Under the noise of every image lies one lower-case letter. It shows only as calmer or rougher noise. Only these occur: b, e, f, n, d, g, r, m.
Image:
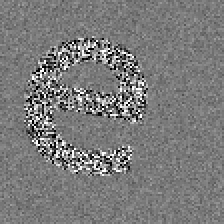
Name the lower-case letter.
e
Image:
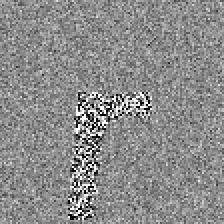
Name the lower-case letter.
r
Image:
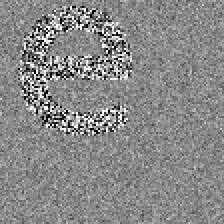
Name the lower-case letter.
e
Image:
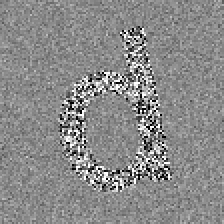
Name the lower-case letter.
d
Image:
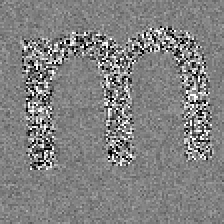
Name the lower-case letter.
m
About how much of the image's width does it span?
nearly all
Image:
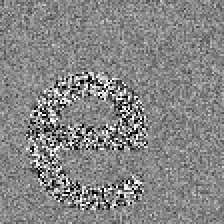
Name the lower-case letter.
e
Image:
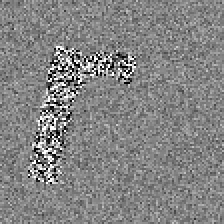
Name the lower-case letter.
r
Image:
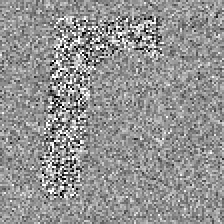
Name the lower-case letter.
r
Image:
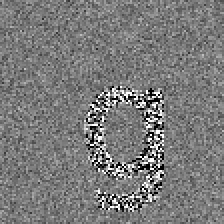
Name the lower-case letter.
g
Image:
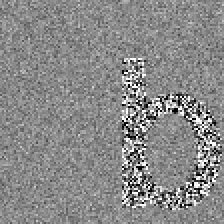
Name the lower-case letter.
b
